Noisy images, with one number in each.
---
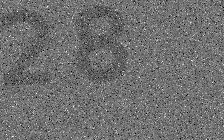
28
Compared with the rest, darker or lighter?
darker
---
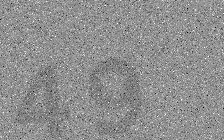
49
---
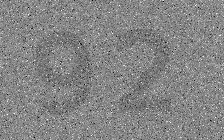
92
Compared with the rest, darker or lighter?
darker
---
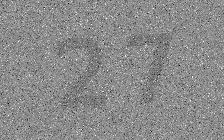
27
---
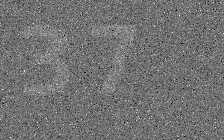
37
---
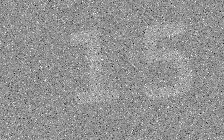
15
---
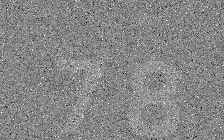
78
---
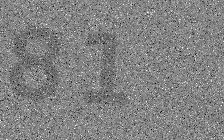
81
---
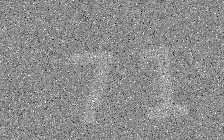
71
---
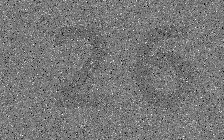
26
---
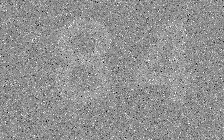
84
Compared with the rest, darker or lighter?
lighter
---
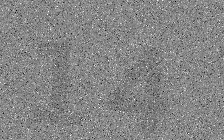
14
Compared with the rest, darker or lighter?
darker
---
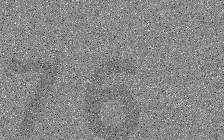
76
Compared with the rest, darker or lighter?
darker
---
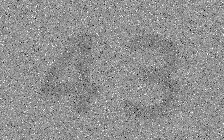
43
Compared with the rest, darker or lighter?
darker
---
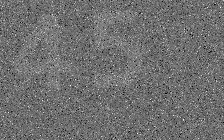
45
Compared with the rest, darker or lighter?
lighter
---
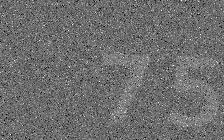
75
